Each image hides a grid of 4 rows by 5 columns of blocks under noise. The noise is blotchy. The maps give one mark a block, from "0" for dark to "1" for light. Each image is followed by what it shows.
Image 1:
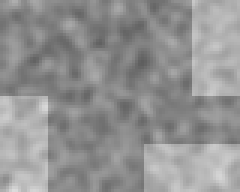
00001
00001
10000
10011
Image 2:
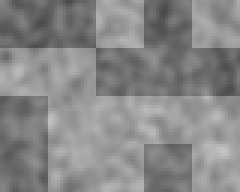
00101
11000
01111
01101
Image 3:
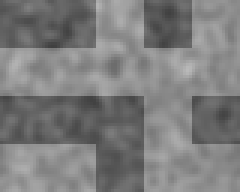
00101
11111
00010
11011
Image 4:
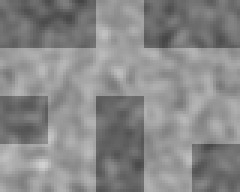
00100
11111
01011
11010
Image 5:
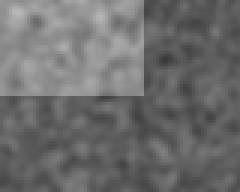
11100
11100
00000
00000
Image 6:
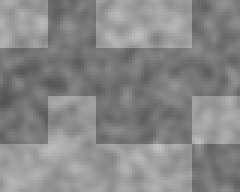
10110
00000
01001
11110
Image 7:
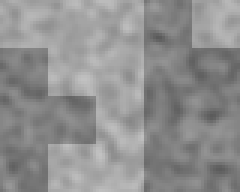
11101
01100
00100
01100
